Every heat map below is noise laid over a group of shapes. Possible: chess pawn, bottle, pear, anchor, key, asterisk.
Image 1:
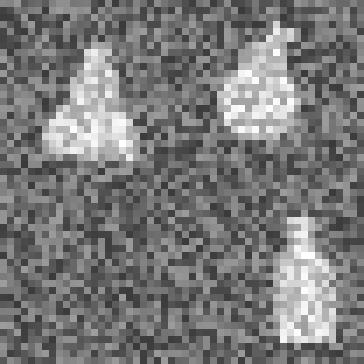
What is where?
top left: chess pawn; top right: pear; bottom right: bottle
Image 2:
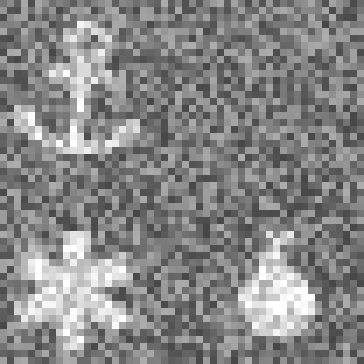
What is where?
top left: anchor; bottom left: asterisk; bottom right: pear
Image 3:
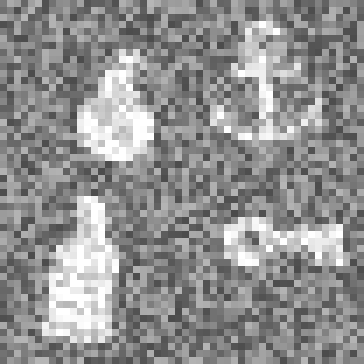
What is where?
top left: pear; top right: anchor; bottom left: bottle; bottom right: key
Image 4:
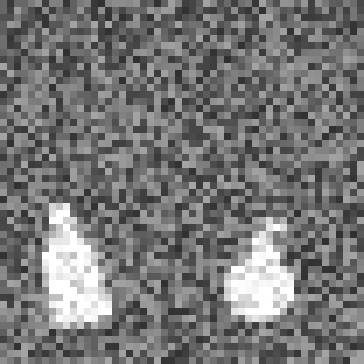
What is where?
bottom left: bottle; bottom right: pear
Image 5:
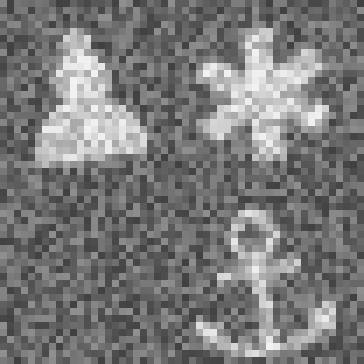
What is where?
top left: chess pawn; top right: asterisk; bottom right: anchor
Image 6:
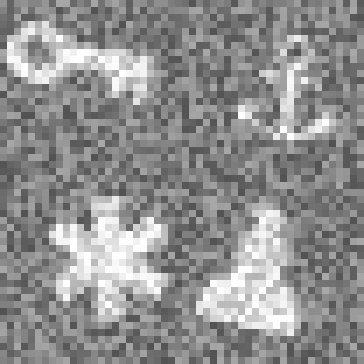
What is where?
top left: key; top right: anchor; bottom left: asterisk; bottom right: chess pawn
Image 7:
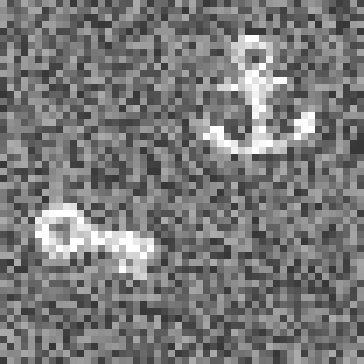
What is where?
top right: anchor; bottom left: key
